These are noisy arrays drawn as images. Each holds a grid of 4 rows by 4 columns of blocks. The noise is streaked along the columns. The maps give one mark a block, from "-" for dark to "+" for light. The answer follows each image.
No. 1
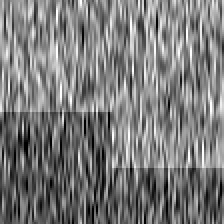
++++
++++
--++
----
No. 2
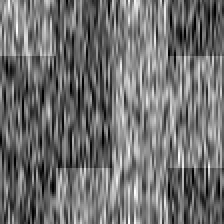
+-+-
--++
--++
-++-
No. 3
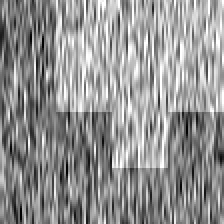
-+++
-+++
--+-
----
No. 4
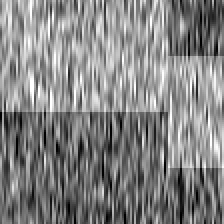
+++-
++++
---+
----
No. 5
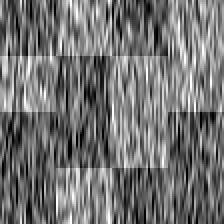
-+-+
+-++
--+-
-+--
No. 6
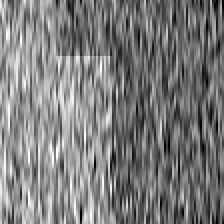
+---
++--
++--
++--
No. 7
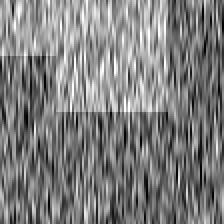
+++-
-++-
----
----
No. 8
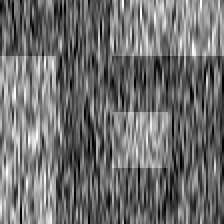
--++
+---
+-+-
+---
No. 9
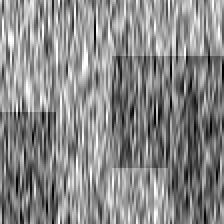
++++
++--
-+--
-++-
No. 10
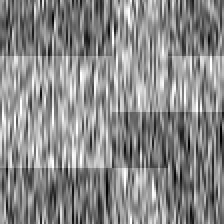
--+-
++++
++--
--+-
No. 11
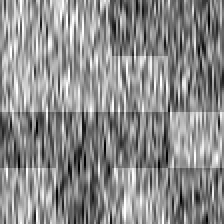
++--
+++-
---+
+-+-
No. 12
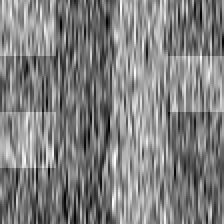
+-+-
--++
+-+-
--+-
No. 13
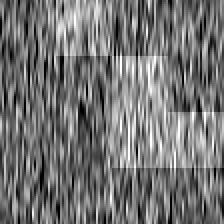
-+--
--+-
--++
----
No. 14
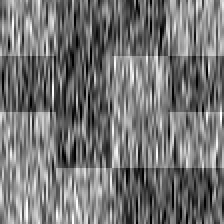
+--+
--+-
+-++
++--
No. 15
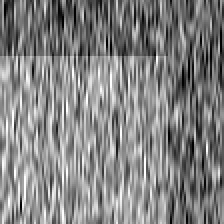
----
+++-
+++-
+++-
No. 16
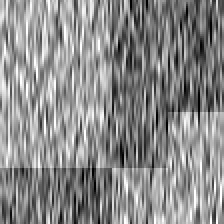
++--
++--
++-+
--++
